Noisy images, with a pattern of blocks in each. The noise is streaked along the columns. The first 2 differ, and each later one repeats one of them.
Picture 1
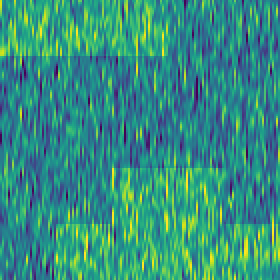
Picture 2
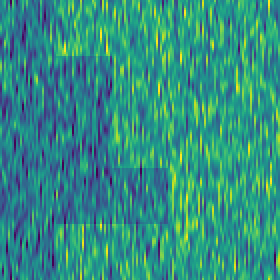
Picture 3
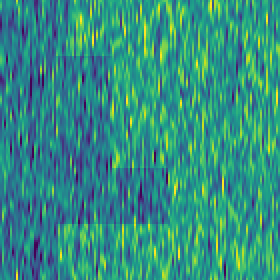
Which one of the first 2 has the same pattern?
2
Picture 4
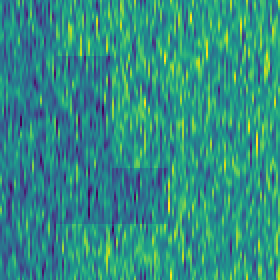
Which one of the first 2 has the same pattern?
2
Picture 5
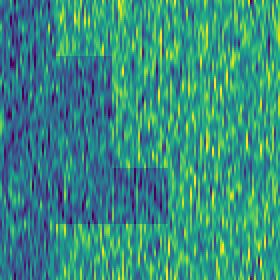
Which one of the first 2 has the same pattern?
2
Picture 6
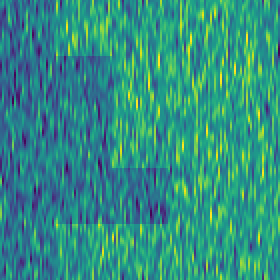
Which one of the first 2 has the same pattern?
2
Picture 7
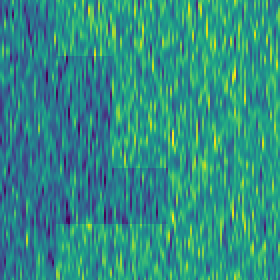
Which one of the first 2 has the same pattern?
2
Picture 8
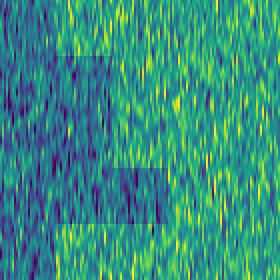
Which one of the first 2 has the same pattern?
2
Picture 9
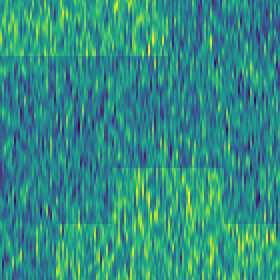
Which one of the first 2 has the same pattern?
1
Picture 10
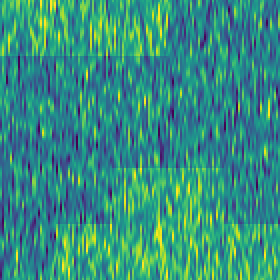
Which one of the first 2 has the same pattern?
1
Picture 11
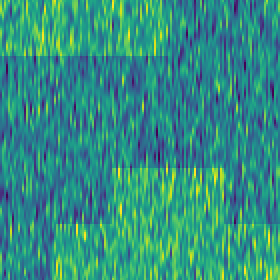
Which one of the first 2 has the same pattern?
1
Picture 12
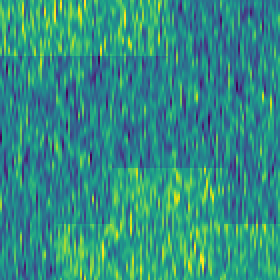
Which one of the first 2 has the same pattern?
1
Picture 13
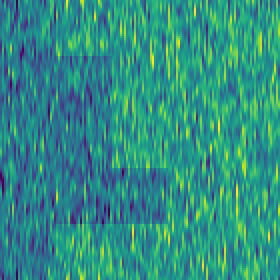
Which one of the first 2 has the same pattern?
2
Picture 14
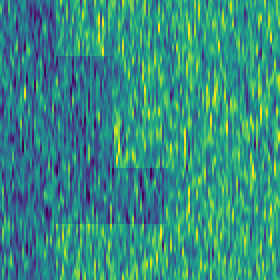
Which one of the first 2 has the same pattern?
2
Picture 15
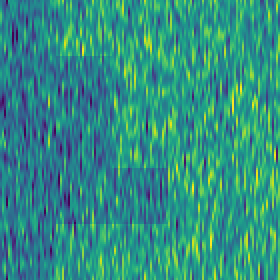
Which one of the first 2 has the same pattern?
2
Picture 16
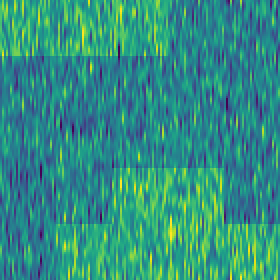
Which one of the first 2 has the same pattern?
1
